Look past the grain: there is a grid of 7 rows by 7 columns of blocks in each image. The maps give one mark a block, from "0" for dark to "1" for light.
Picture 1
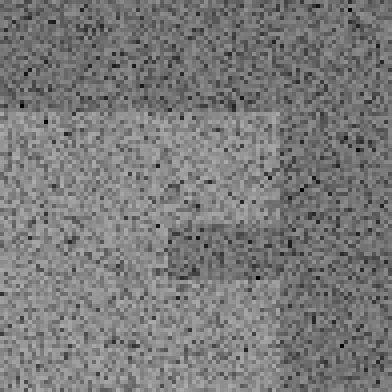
0 0 0 0 0 0 0
0 0 0 0 0 0 0
1 1 1 1 1 0 0
1 1 1 1 1 0 0
1 1 1 0 0 0 0
1 1 1 1 1 0 0
1 1 1 1 1 0 0
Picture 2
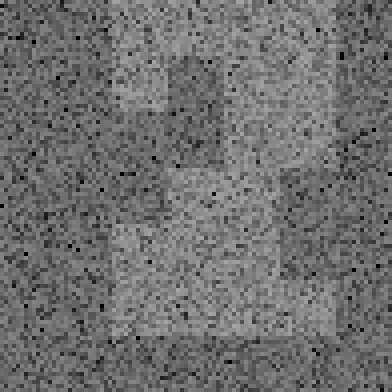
0 0 1 1 1 1 0
0 0 1 0 1 1 0
0 0 0 0 1 1 0
0 0 0 1 1 0 0
0 0 1 1 1 0 0
0 0 1 1 1 1 0
0 0 0 0 0 0 0
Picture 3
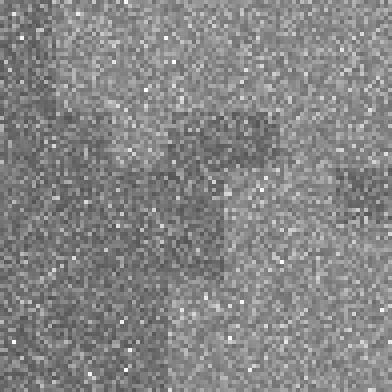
0 1 1 1 1 1 1
0 1 1 1 1 1 1
0 0 1 0 0 1 1
0 0 0 0 1 1 0
0 0 0 0 1 1 1
0 0 0 1 1 1 1
0 0 0 1 1 1 1
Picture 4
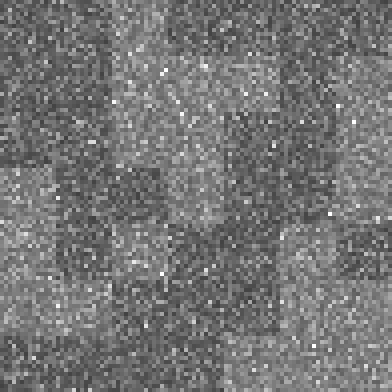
0 0 1 0 0 0 0
0 0 1 1 1 0 1
0 0 1 1 0 0 1
1 0 0 1 0 0 1
1 0 1 0 0 1 0
1 1 0 0 0 1 1
0 0 0 0 1 1 1
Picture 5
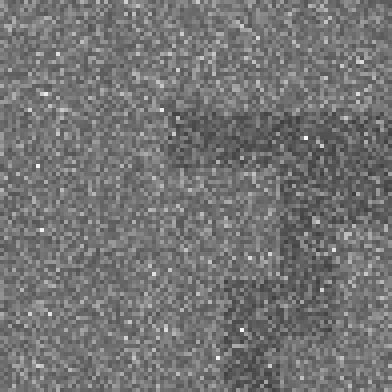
1 1 1 1 1 1 1
1 1 1 1 1 1 1
1 1 1 0 0 0 0
1 1 1 1 1 0 0
1 1 1 1 1 0 1
1 1 1 1 0 0 1
1 1 1 1 0 1 1
